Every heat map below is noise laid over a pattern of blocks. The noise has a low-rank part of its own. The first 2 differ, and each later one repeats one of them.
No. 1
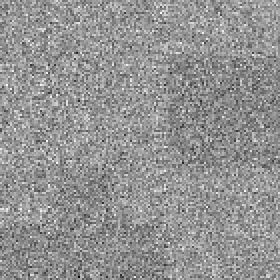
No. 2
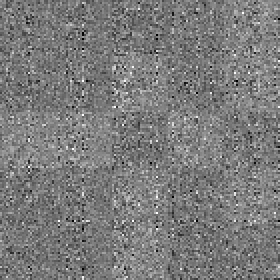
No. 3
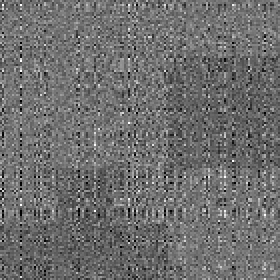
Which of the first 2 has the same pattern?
1
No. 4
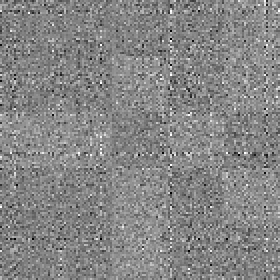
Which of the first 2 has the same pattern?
2
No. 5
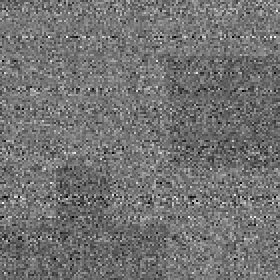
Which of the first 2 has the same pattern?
1
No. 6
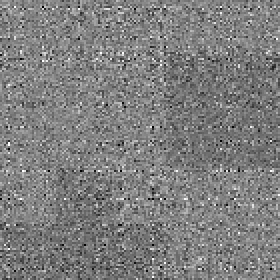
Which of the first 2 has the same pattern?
1
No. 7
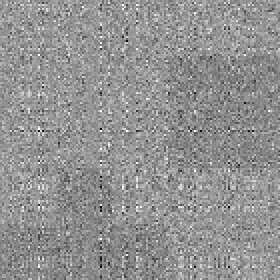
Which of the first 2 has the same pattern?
1
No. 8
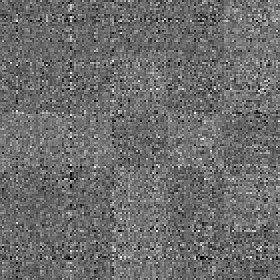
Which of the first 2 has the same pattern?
2
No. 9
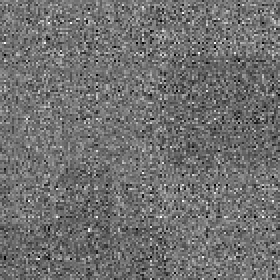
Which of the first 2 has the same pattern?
1
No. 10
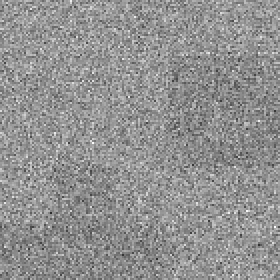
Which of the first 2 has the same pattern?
1
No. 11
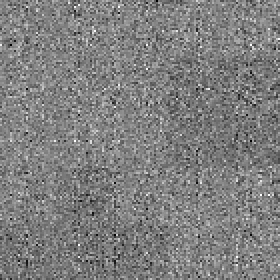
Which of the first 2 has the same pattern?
1
